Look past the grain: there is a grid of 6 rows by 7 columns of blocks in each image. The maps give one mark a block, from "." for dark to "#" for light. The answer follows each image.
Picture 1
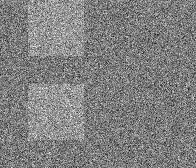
.##....
.##....
.......
.##....
.##....
.......
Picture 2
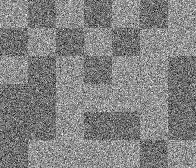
#.#.#.#
.#.#.##
#.#.##.
..####.
..#..#.
.####.#
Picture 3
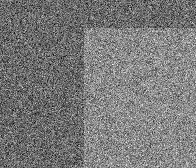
.......
...####
...####
...####
...####
...####
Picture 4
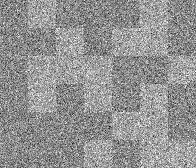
.#...#.
..#.##.
.###..#
.#.#.#.
....##.
...#.##
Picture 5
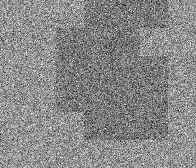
###...#
##...##
##....#
##....#
###...#
#######
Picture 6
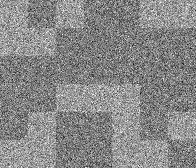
#.#..##
##.....
.......
..###..
.#..#.#
##..##.
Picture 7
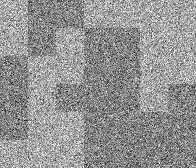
#..####
#.#..##
.##..##
.#...#.
.##....
###....
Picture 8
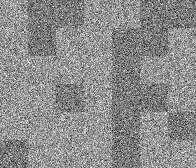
#..##..
#.##..#
####.##
##.#..#
####.#.
.###.##
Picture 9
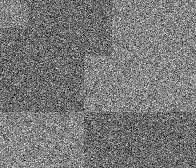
#...###
....###
...####
...####
###....
###....
